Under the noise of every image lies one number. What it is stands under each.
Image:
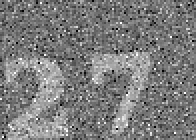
27
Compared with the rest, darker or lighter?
lighter
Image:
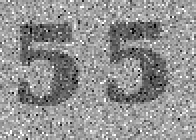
55
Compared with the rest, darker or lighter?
darker
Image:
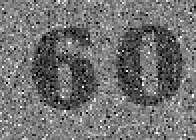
60
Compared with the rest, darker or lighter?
darker
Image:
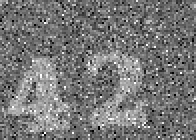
42
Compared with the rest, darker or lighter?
lighter
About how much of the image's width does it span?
two thirds
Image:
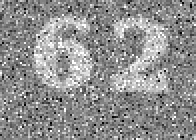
62
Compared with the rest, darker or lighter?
lighter
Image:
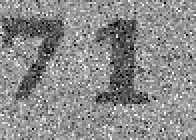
71
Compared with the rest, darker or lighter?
darker
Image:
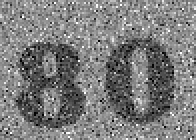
80
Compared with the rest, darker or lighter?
darker
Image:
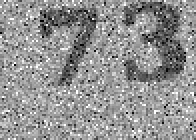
73
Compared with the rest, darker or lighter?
darker
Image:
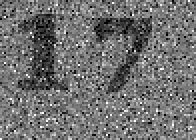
17
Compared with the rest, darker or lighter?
darker
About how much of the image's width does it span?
two thirds
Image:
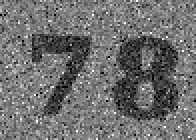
78
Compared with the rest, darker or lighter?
darker
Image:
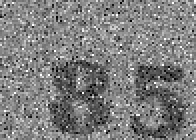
85
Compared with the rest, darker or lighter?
darker
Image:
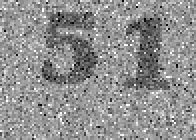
51
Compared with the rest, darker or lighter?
darker
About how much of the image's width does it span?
two thirds
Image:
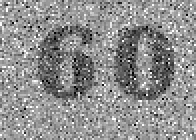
60
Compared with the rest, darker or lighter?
darker
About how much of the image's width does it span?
two thirds
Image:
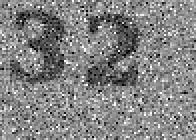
32
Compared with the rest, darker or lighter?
darker
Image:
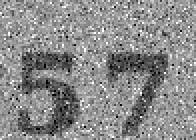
57
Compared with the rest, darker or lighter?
darker
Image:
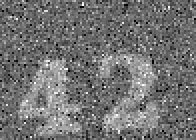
42
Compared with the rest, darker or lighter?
lighter
